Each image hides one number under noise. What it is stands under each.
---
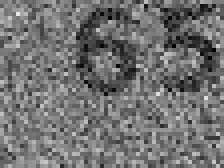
65
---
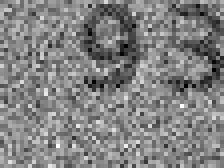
93
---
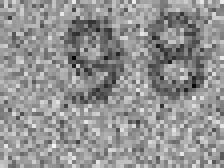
98
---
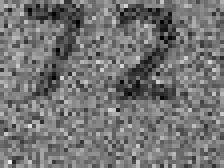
72
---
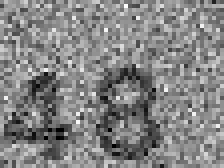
48
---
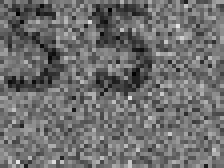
55
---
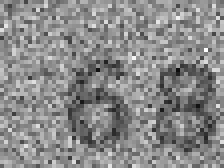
68
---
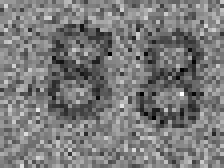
88
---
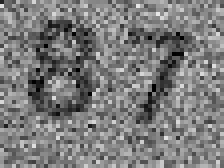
87
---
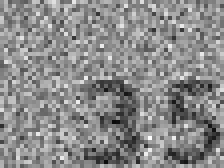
35
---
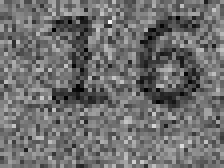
16
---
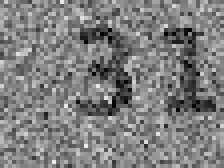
31
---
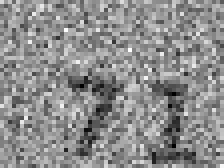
71
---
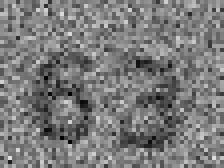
63
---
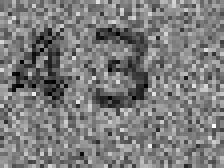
43
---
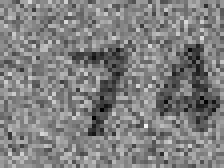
74
